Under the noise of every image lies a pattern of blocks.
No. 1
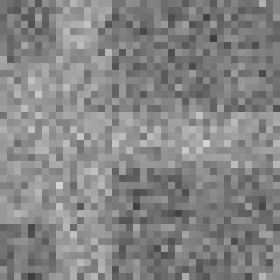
top and bottom mirror each other
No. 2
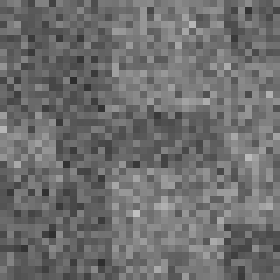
top and bottom mirror each other
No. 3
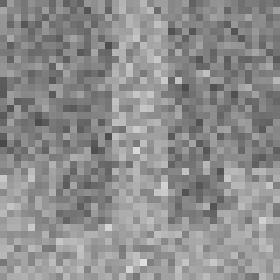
left and right mirror each other
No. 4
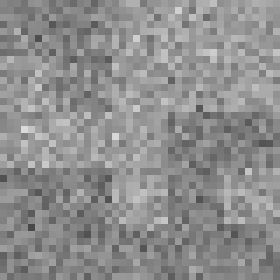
no symmetry
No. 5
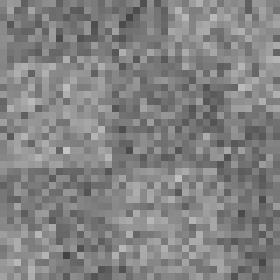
mirrored about the diagonal from the bottom left
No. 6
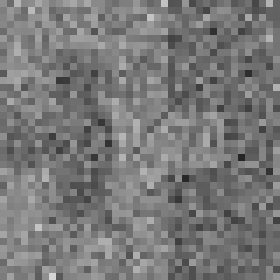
top and bottom mirror each other
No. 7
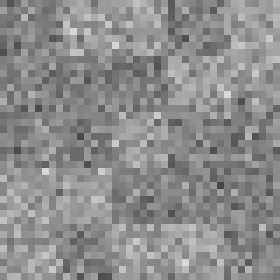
the same after a half turn
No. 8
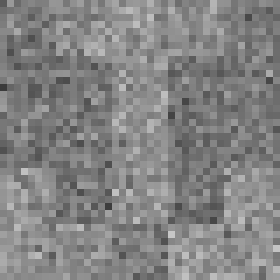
left and right mirror each other
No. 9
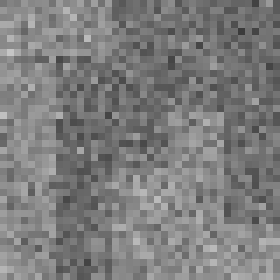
no symmetry
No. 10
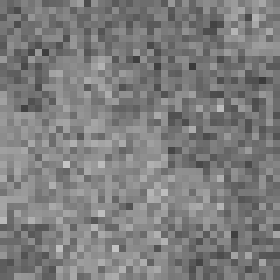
mirrored about the diagonal from the bottom left
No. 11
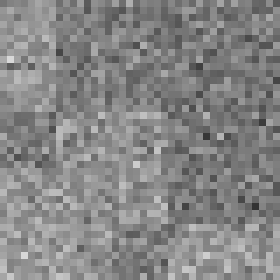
mirrored about the diagonal from the bottom left
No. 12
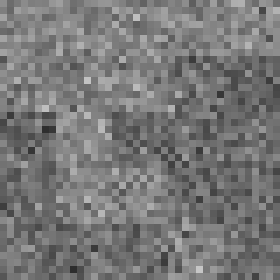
no symmetry
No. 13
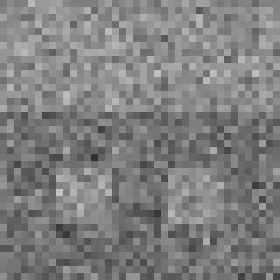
left and right mirror each other
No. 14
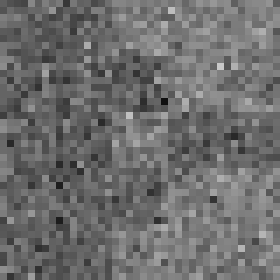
top and bottom mirror each other
